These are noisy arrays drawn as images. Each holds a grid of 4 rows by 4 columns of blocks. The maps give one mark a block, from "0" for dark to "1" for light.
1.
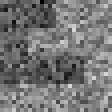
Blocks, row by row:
0 0 1 1
0 1 1 1
0 0 0 1
1 1 1 1
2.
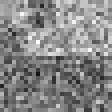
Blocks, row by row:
1 0 1 1
0 1 1 1
0 0 0 0
0 0 0 0
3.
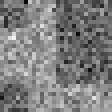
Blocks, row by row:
0 1 0 0
1 1 0 0
1 1 0 0
0 1 1 1
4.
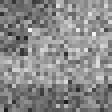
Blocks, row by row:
0 0 1 1
0 1 1 1
1 1 1 1
0 0 0 0
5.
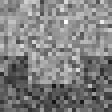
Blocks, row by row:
1 1 1 1
1 1 1 1
0 1 1 0
0 0 0 0
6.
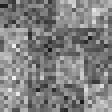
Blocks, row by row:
0 0 1 1
1 0 0 0
1 0 1 0
1 0 0 1
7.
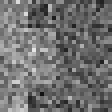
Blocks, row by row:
1 0 0 0
1 1 0 0
1 1 0 0
1 0 0 0
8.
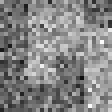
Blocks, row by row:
0 1 1 0
0 1 1 1
0 1 0 1
0 0 0 1
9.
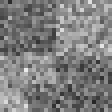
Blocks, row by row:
0 0 1 1
0 0 1 1
1 1 0 0
1 0 0 0
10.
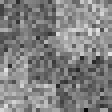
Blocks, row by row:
0 0 1 1
0 0 1 1
1 0 0 0
1 1 0 0
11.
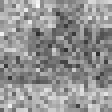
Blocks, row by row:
1 1 0 1
1 0 0 0
0 0 0 0
1 1 1 1
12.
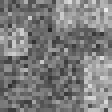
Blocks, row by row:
0 0 1 1
1 0 0 0
0 0 0 1
0 0 0 1
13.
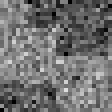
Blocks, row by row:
1 0 0 0
1 1 0 0
1 1 1 1
0 0 1 1
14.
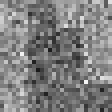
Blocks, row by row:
1 0 1 1
1 0 0 1
1 0 0 1
1 0 0 0
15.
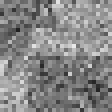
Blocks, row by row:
0 0 1 1
0 1 1 1
1 0 0 0
1 0 0 0
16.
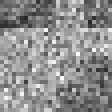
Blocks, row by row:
0 0 1 0
1 1 1 1
1 1 1 0
1 1 0 0
